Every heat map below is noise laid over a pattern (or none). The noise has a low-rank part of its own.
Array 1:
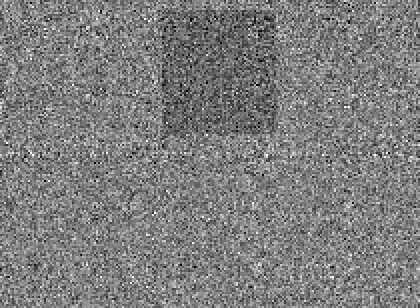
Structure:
one block
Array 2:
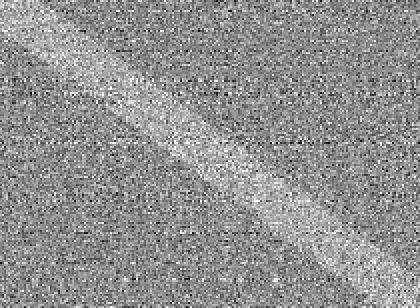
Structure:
a diagonal band
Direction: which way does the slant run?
top left to bottom right
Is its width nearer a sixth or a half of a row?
a sixth
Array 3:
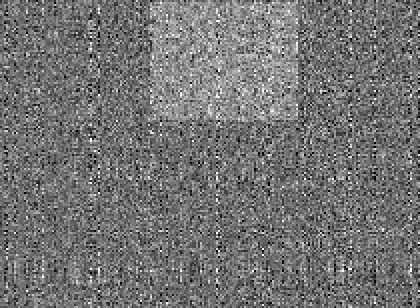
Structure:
one block
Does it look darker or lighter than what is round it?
lighter
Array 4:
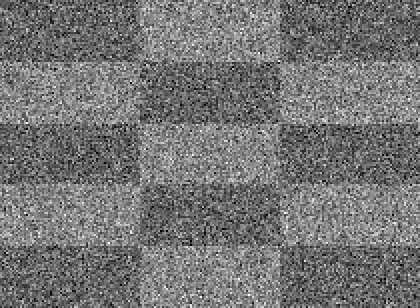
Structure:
a checkerboard
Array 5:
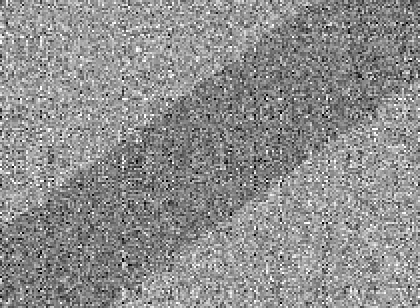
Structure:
a diagonal band
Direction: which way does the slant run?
bottom left to top right
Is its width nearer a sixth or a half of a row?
a half
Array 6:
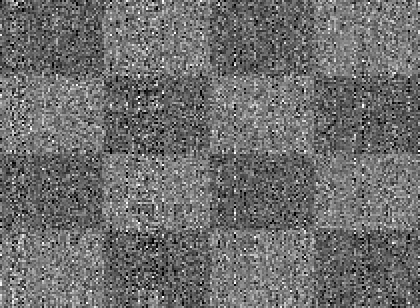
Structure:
a checkerboard
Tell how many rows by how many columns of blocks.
4 by 4
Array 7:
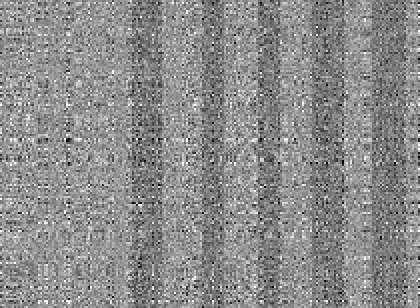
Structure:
bands of columns
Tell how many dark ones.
5
